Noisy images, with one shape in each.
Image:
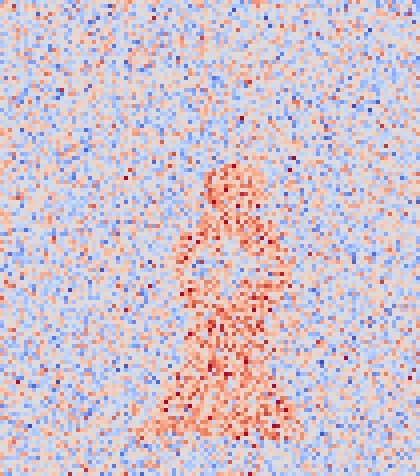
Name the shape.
chess bishop
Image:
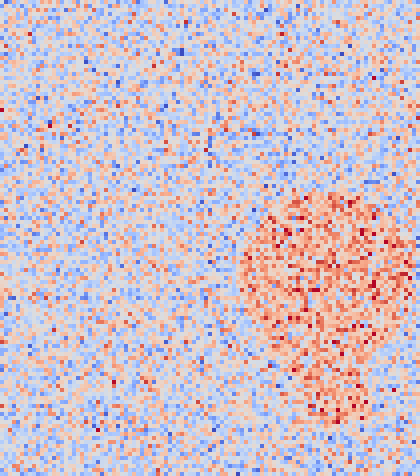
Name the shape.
light bulb
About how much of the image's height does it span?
half
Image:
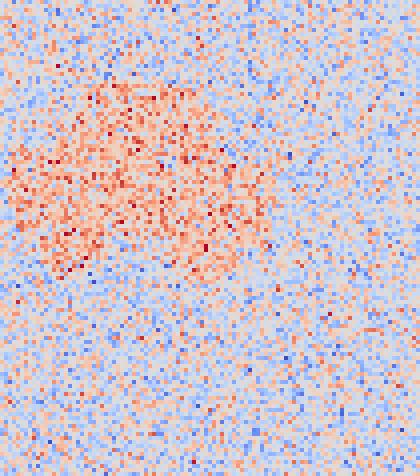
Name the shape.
car
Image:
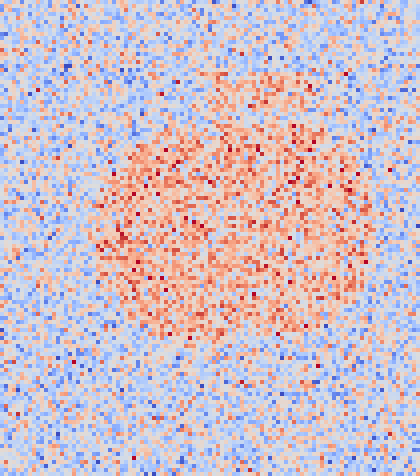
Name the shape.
apple
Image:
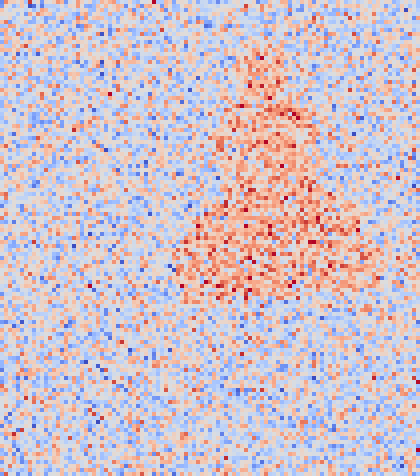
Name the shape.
chess pawn
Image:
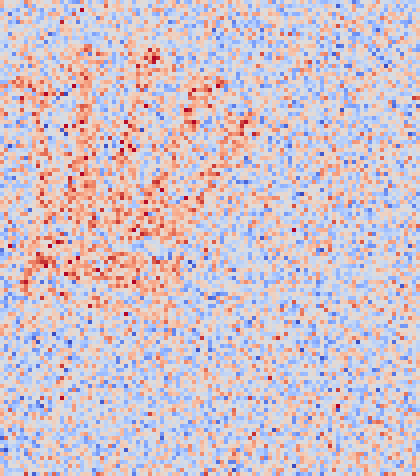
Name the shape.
chess queen
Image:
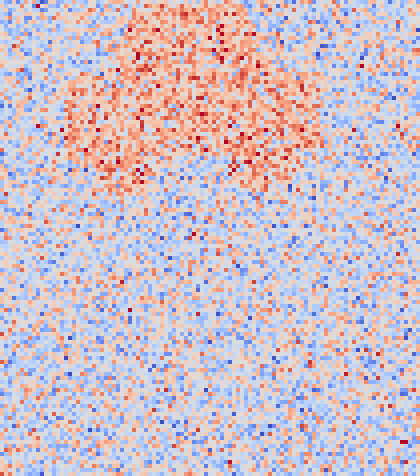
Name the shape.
car
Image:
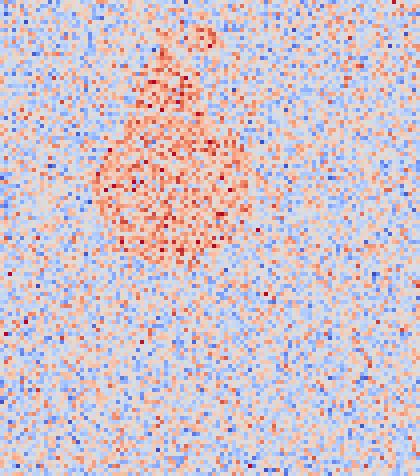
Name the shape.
pear
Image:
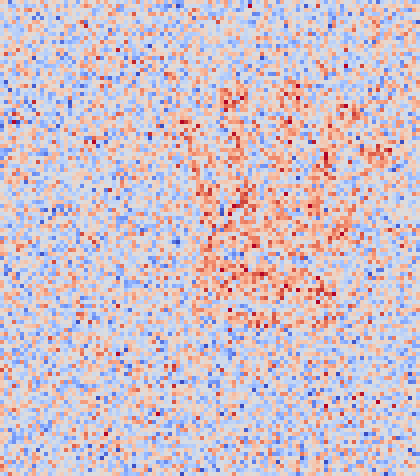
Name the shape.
chess queen
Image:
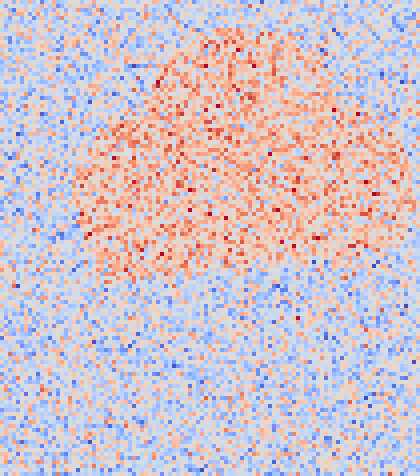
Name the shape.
cloud
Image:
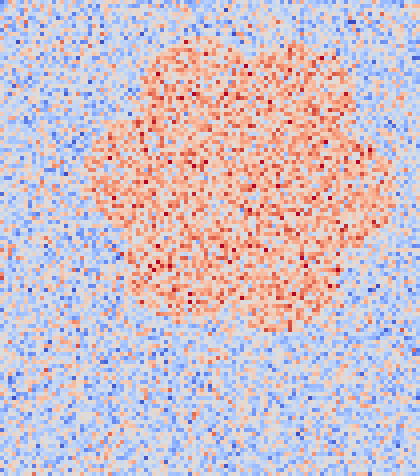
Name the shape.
flower
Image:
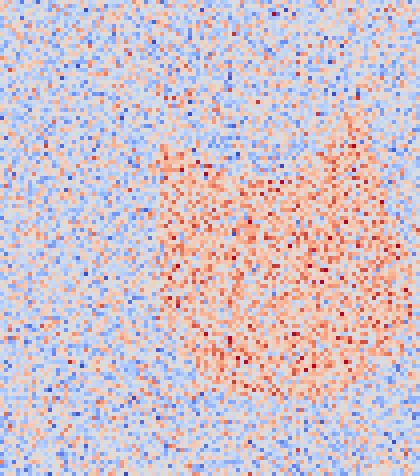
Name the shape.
cat's head
